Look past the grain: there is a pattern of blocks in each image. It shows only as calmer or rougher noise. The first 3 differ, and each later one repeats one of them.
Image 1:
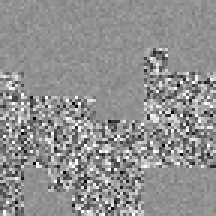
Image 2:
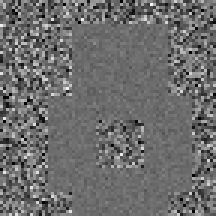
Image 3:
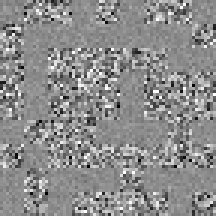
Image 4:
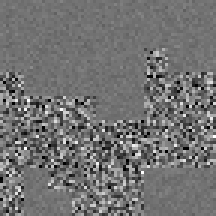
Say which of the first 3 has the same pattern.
1
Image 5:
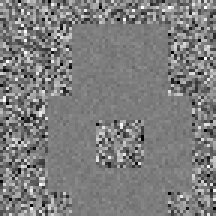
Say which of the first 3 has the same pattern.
2
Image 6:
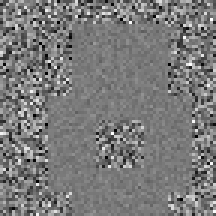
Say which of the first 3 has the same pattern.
2
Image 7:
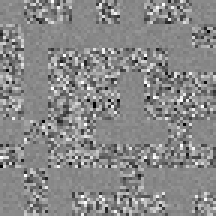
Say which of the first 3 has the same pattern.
3
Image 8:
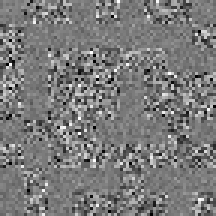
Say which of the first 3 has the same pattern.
3
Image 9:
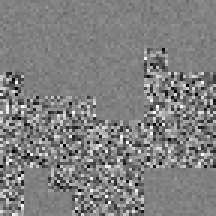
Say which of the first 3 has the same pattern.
1
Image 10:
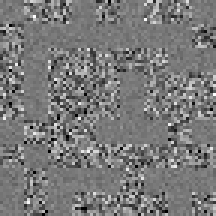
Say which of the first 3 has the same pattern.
3
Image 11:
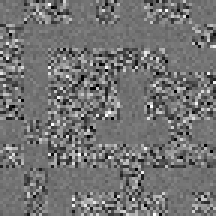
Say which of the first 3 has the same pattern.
3
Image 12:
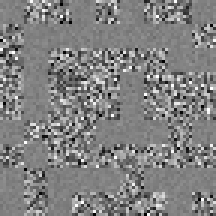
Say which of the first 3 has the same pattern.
3
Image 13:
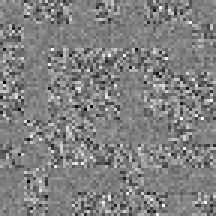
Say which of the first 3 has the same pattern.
3
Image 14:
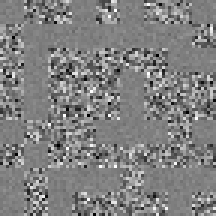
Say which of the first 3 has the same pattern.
3
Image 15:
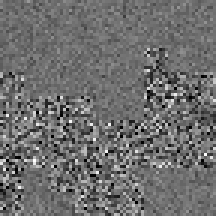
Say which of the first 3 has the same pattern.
1
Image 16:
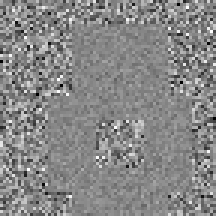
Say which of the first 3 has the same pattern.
2
